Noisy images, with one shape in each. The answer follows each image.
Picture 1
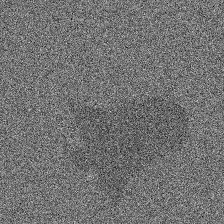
dark bell
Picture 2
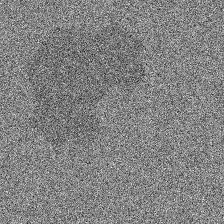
dark car
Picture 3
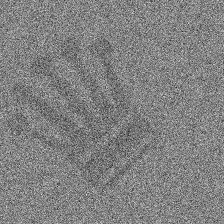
dark chess queen
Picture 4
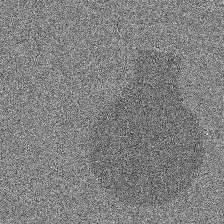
dark light bulb
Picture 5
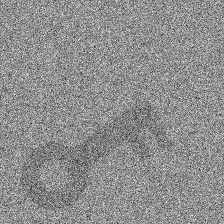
dark key
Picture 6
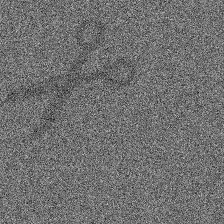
dark pair of scissors
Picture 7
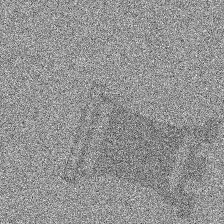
dark chess rook
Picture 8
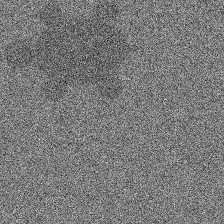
dark turtle
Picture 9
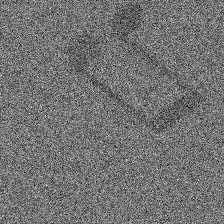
dark pair of musical notes
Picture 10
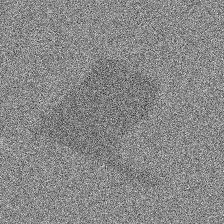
dark flag
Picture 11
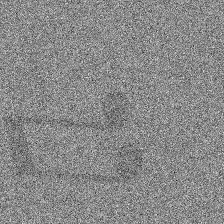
dark pair of musical notes
